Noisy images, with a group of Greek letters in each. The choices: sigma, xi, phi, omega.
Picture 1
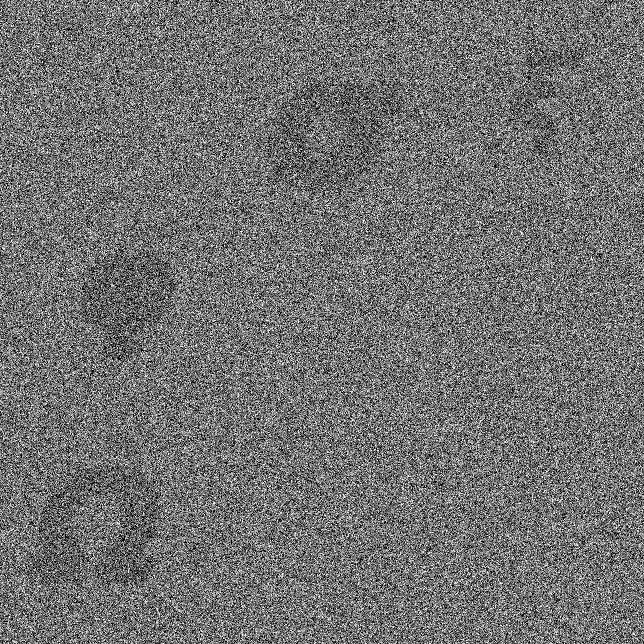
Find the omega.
bottom left
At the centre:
nothing
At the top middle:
sigma
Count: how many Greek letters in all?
4
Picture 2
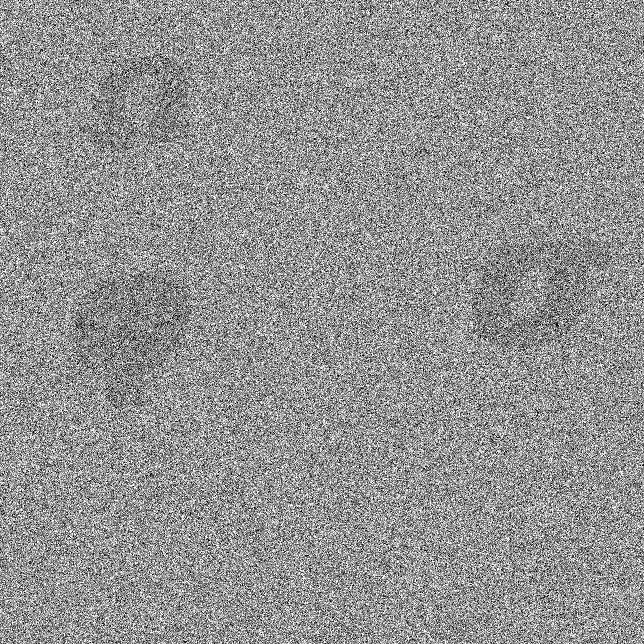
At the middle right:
sigma
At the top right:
nothing
